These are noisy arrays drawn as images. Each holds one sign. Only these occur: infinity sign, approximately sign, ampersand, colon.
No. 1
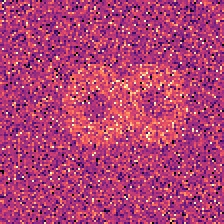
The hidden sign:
infinity sign
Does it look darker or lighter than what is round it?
lighter
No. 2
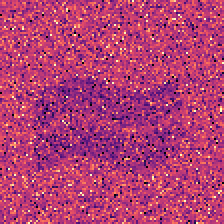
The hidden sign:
approximately sign
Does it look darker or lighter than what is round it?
darker
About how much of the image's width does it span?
two thirds
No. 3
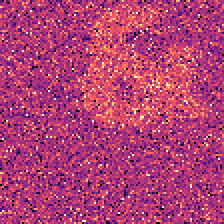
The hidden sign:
ampersand
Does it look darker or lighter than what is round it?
lighter
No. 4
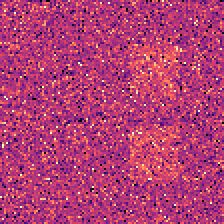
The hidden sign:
colon
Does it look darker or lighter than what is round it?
lighter
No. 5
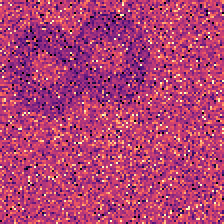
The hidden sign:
infinity sign
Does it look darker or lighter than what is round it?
darker
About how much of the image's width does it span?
two thirds
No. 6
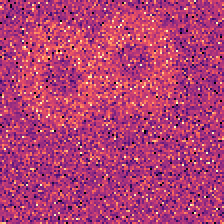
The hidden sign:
infinity sign
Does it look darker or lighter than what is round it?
lighter
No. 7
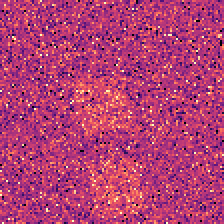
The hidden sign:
colon
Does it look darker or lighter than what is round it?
lighter
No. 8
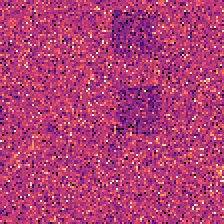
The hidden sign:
colon
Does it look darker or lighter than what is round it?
darker
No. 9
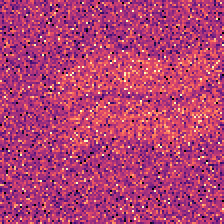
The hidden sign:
approximately sign
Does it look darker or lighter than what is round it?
lighter
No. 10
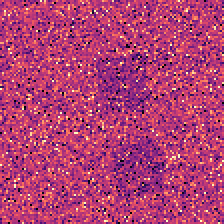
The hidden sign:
colon
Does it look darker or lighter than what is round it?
darker
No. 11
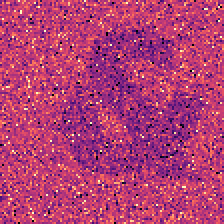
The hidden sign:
ampersand
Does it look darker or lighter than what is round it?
darker
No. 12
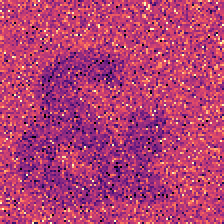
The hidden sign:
ampersand
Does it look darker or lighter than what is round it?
darker
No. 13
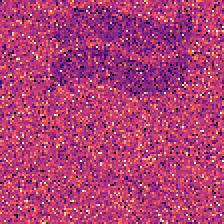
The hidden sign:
approximately sign
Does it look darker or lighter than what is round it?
darker
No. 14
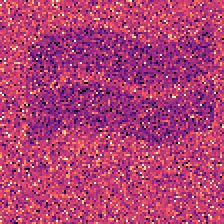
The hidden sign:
approximately sign
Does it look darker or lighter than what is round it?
darker
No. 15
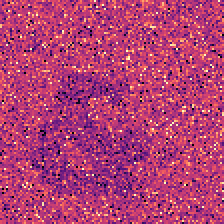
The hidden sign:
ampersand
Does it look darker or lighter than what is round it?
darker
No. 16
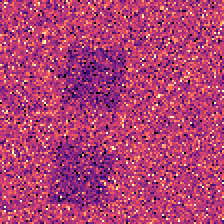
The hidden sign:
colon
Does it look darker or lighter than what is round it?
darker
